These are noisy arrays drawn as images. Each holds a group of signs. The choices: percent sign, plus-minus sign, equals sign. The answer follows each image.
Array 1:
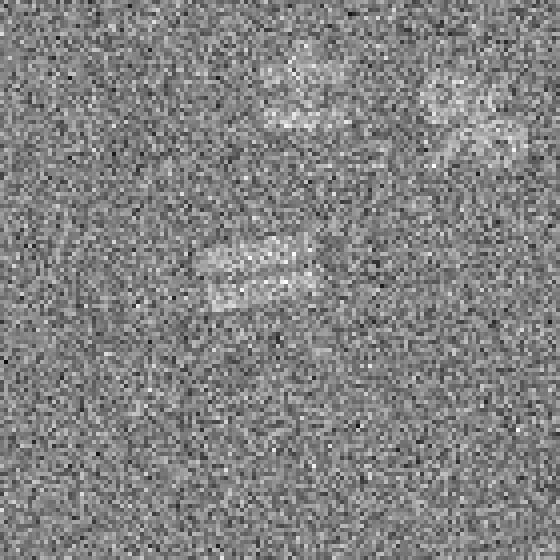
top middle: plus-minus sign; top right: percent sign; centre: equals sign
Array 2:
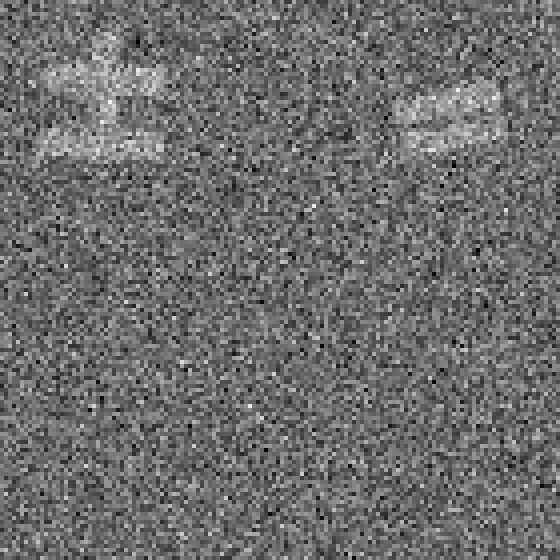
top left: plus-minus sign; top right: equals sign
